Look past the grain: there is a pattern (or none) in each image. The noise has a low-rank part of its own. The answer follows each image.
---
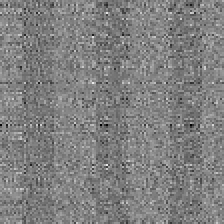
vertical stripes
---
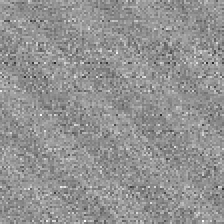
diagonal stripes
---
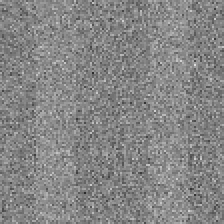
vertical stripes
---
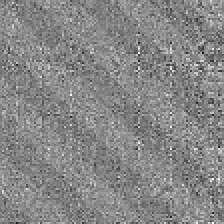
diagonal stripes
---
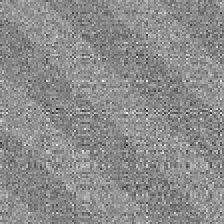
diagonal stripes
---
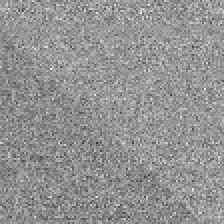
a sharp edge
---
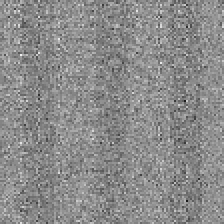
vertical stripes
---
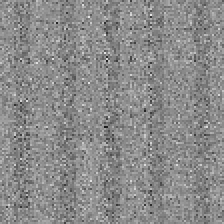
vertical stripes
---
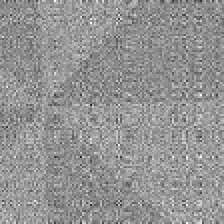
spokes from one point
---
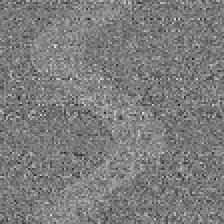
a wavy band
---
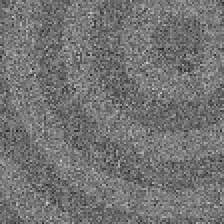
rings round one point
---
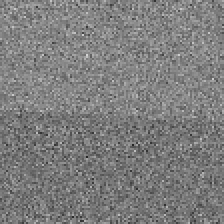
a sharp edge
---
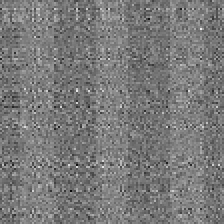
vertical stripes
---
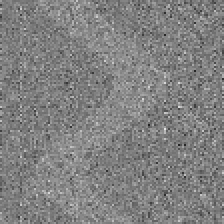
a wavy band
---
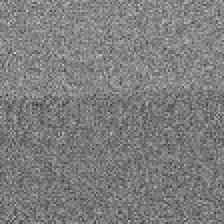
a sharp edge
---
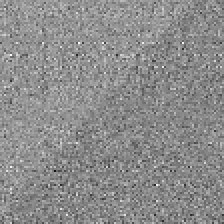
a sharp edge
